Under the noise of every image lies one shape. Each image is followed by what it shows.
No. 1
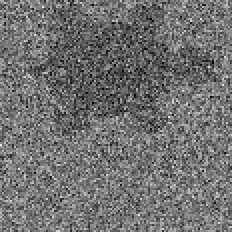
turtle
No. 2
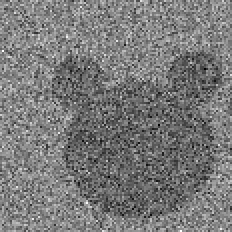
bear's head
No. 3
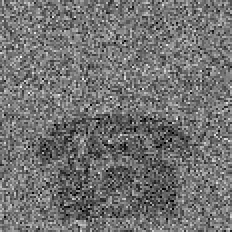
telephone
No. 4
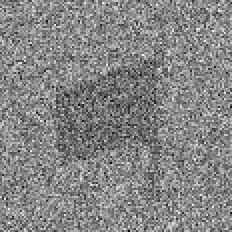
flag
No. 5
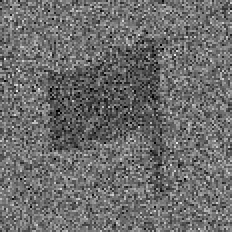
flag
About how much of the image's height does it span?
two thirds
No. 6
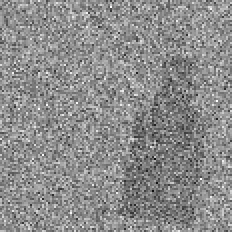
bottle
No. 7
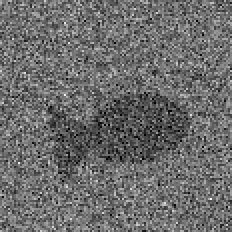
fish
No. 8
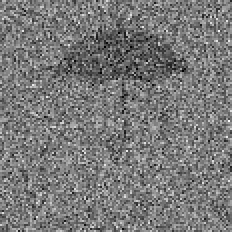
umbrella
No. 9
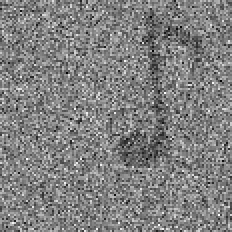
musical note
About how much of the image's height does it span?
two thirds
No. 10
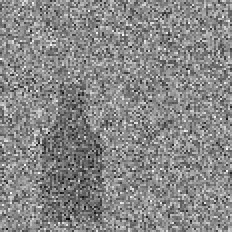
bottle
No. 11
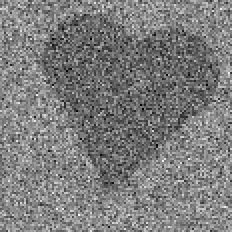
heart
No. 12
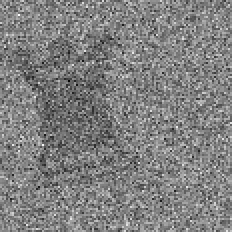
chess rook
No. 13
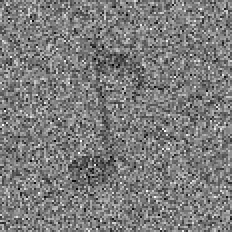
musical note
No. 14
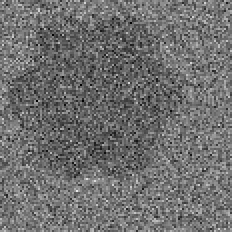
flower
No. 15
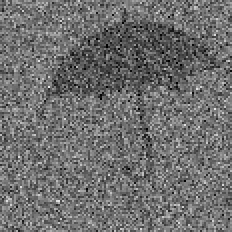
umbrella
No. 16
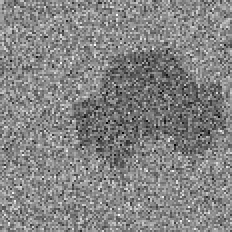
car
